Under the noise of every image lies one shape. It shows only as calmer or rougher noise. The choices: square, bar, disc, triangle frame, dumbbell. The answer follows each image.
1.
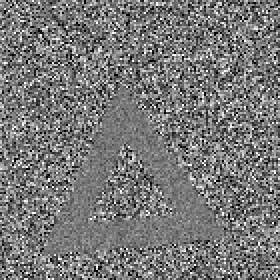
calm triangle frame
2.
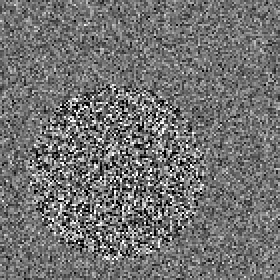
rough disc
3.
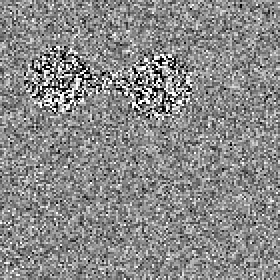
rough dumbbell
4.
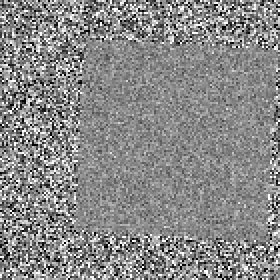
calm square
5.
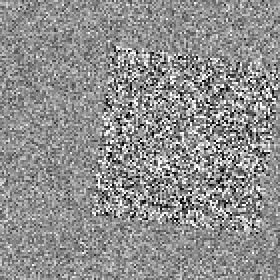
rough square
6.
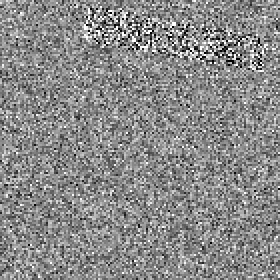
rough bar
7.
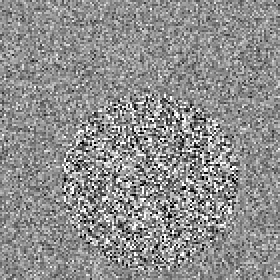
rough disc
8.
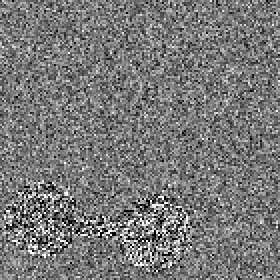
rough dumbbell
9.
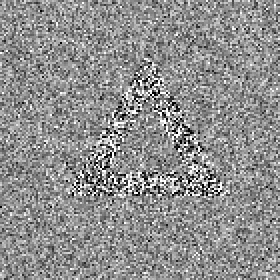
rough triangle frame
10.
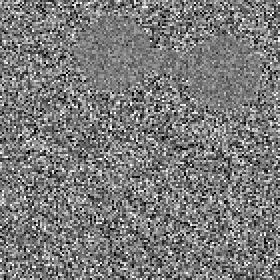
calm dumbbell
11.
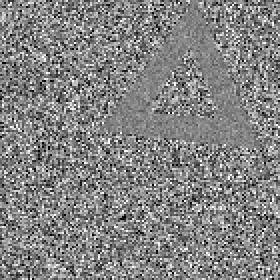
calm triangle frame
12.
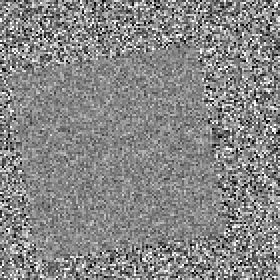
calm square
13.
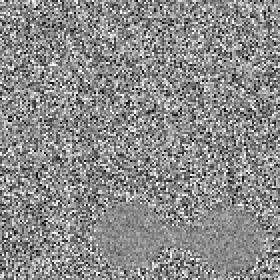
calm dumbbell
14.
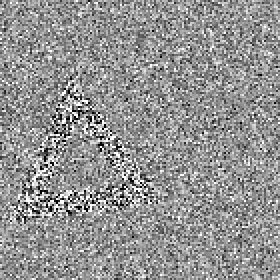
rough triangle frame
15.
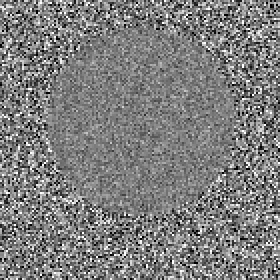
calm disc
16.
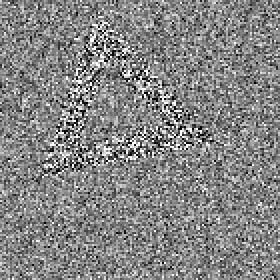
rough triangle frame
